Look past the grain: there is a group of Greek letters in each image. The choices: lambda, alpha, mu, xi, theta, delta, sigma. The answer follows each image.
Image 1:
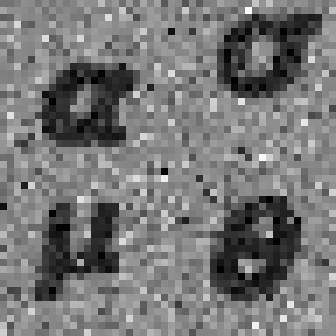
top left: alpha; top right: sigma; bottom left: mu; bottom right: theta
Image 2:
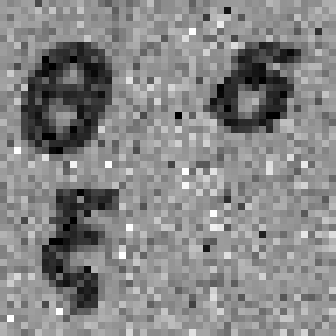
top left: theta; top right: delta; bottom left: xi
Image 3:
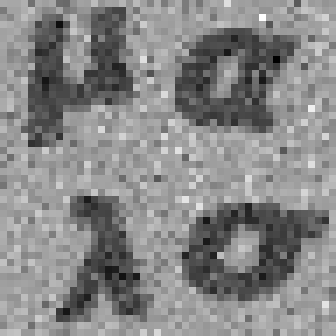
top left: mu; top right: alpha; bottom left: lambda; bottom right: sigma
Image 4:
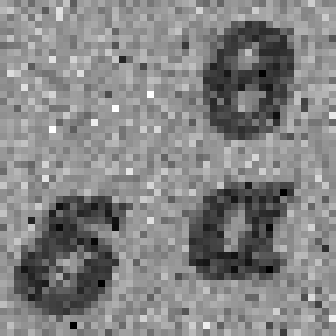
top right: theta; bottom left: delta; bottom right: alpha
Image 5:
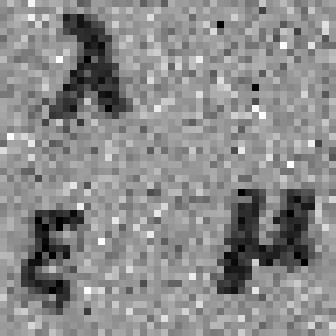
top left: lambda; bottom left: xi; bottom right: mu
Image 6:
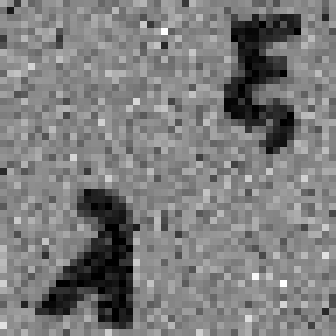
top right: xi; bottom left: lambda
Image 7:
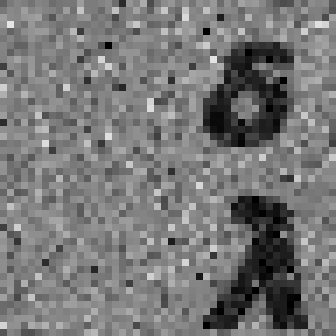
top right: delta; bottom right: lambda
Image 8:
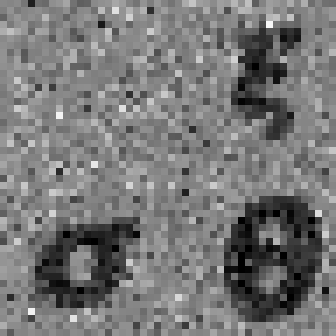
top right: xi; bottom left: sigma; bottom right: theta
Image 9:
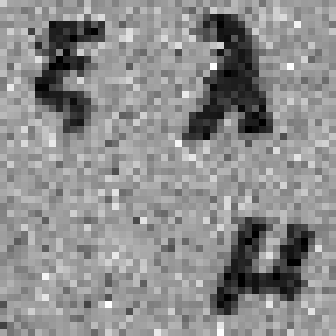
top left: xi; top right: lambda; bottom right: mu
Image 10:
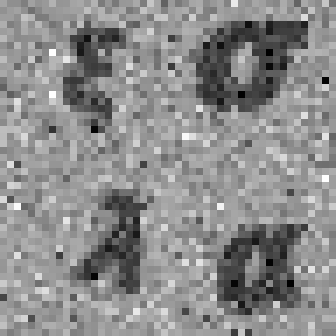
top left: xi; top right: sigma; bottom left: lambda; bottom right: alpha
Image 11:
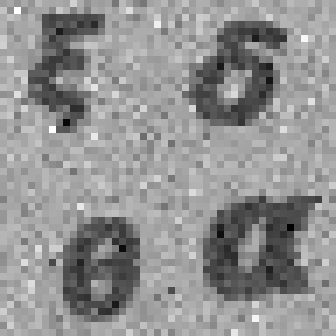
top left: xi; top right: delta; bottom left: theta; bottom right: alpha
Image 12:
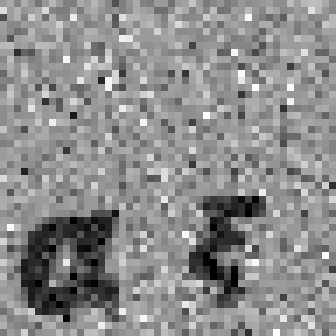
bottom left: alpha; bottom right: xi
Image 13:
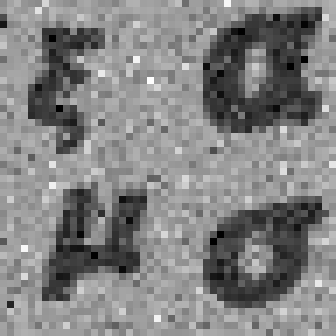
top left: xi; top right: alpha; bottom left: mu; bottom right: sigma
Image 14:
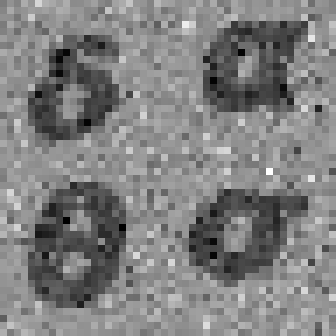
top left: delta; top right: alpha; bottom left: theta; bottom right: sigma
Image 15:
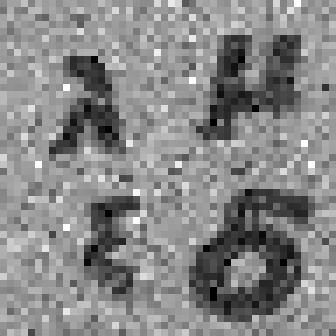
top left: lambda; top right: mu; bottom left: xi; bottom right: delta
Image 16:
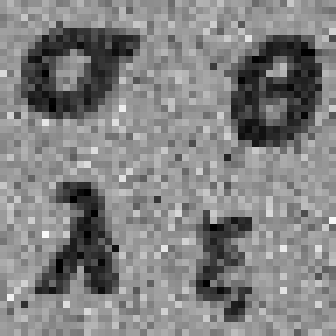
top left: sigma; top right: theta; bottom left: lambda; bottom right: xi
